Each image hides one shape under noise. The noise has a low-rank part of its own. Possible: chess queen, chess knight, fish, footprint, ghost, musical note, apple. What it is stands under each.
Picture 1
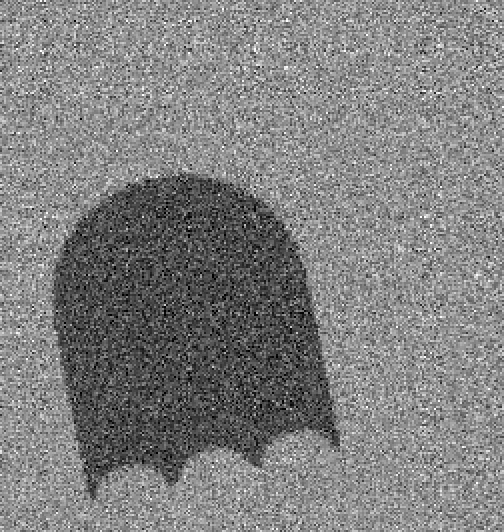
ghost
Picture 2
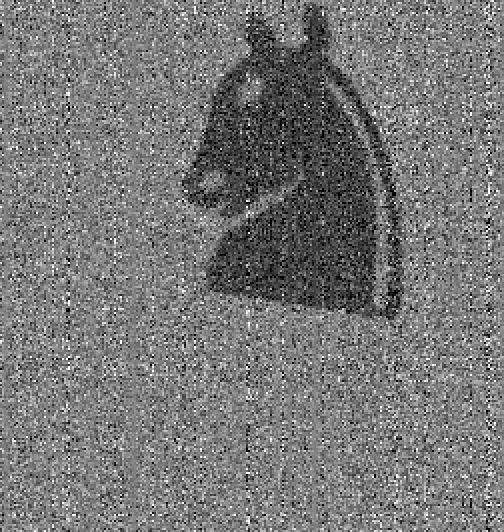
chess knight
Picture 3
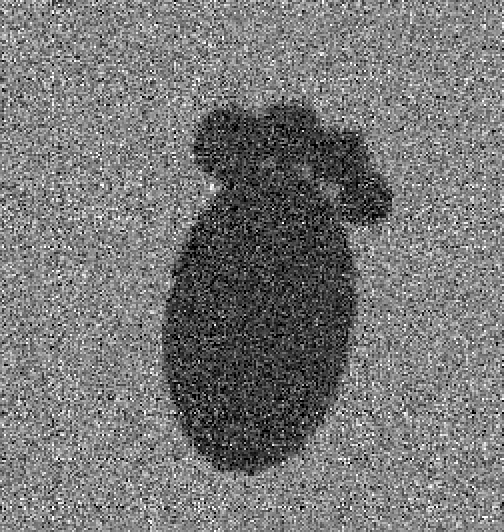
footprint
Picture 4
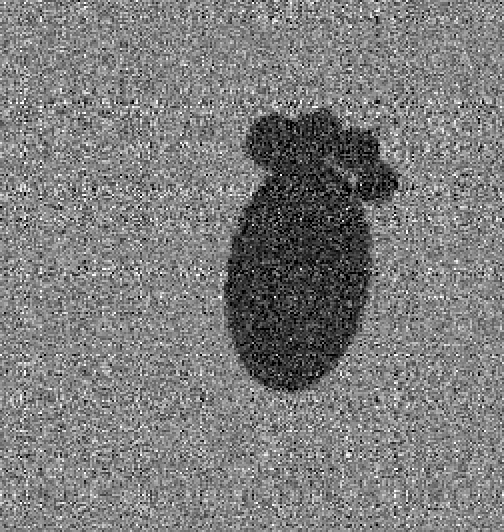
footprint
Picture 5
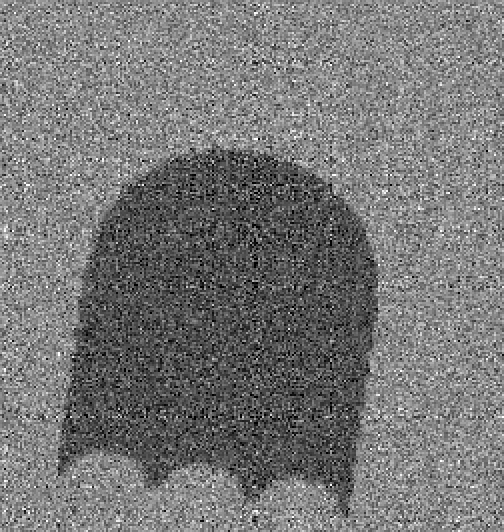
ghost
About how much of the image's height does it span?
two thirds
